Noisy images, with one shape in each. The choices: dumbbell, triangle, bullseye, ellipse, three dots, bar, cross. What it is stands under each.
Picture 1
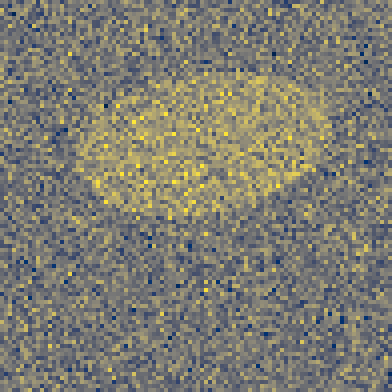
ellipse
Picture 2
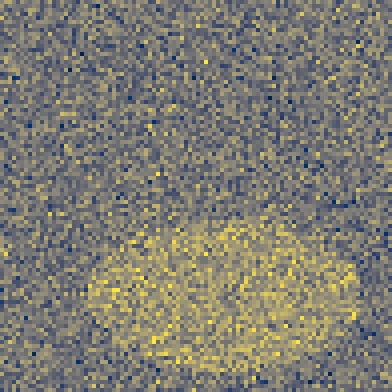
ellipse
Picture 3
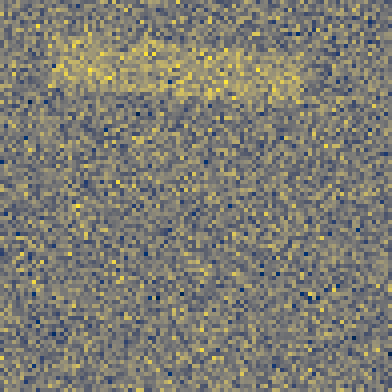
bar
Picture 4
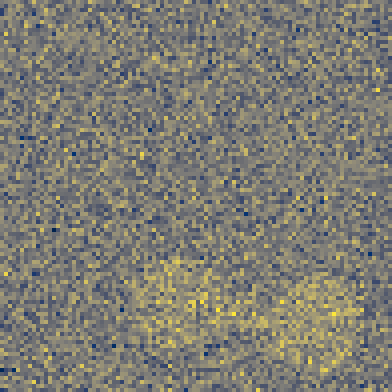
dumbbell
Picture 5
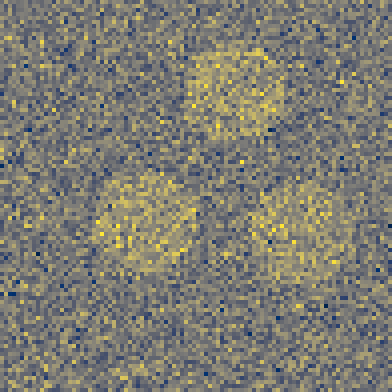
three dots
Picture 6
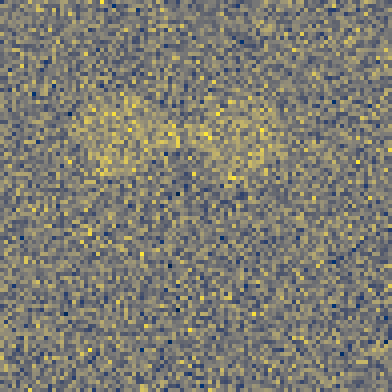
dumbbell
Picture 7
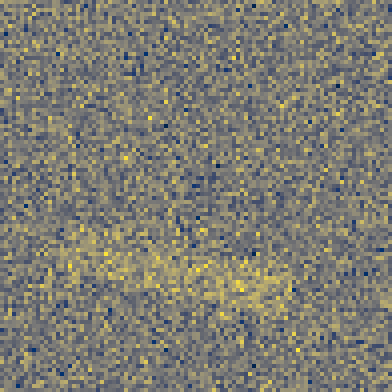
bar
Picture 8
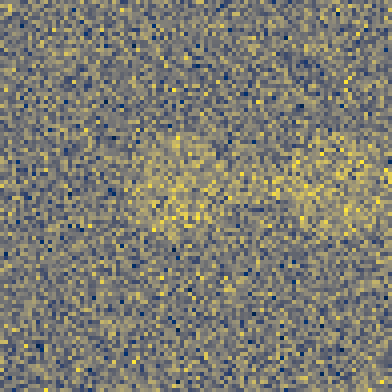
dumbbell
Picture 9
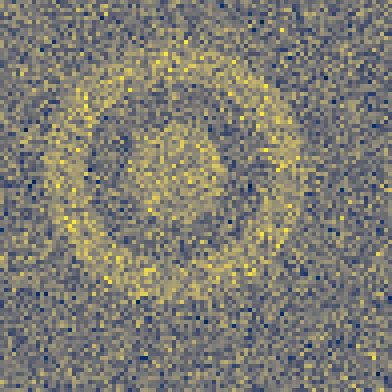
bullseye
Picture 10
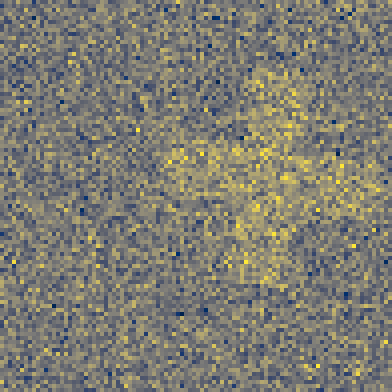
cross
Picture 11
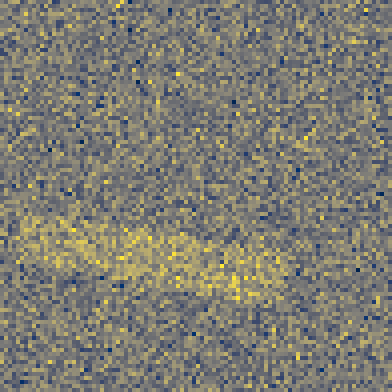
bar
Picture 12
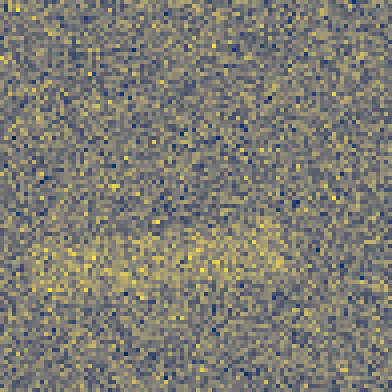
bar
